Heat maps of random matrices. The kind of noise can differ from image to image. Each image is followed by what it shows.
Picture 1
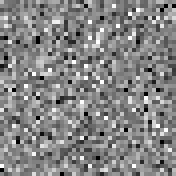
heavy tails
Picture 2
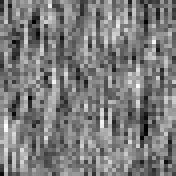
streaked along the columns
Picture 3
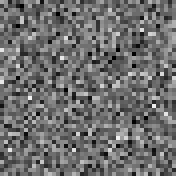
independent entries
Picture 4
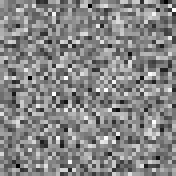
low rank plus noise
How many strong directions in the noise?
five to eight
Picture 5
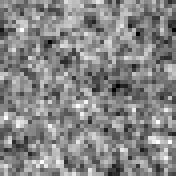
blotchy
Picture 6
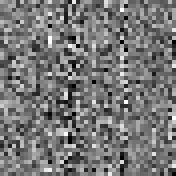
columns of uneven size
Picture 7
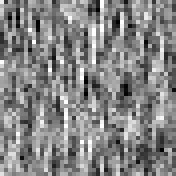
streaked along the columns
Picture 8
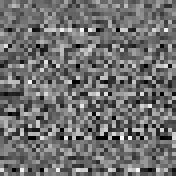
rows of uneven size
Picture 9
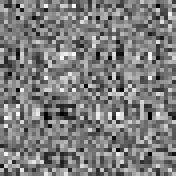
low rank plus noise
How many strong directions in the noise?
one
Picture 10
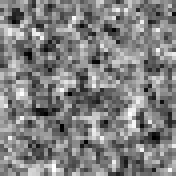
blotchy
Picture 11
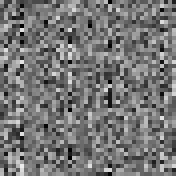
columns of uneven size
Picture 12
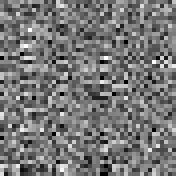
low rank plus noise
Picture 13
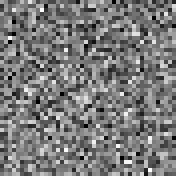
independent entries
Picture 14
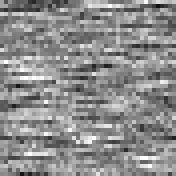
streaked along the rows
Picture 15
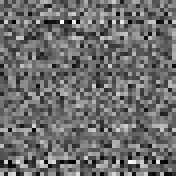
rows of uneven size
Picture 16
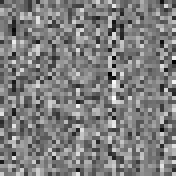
columns of uneven size
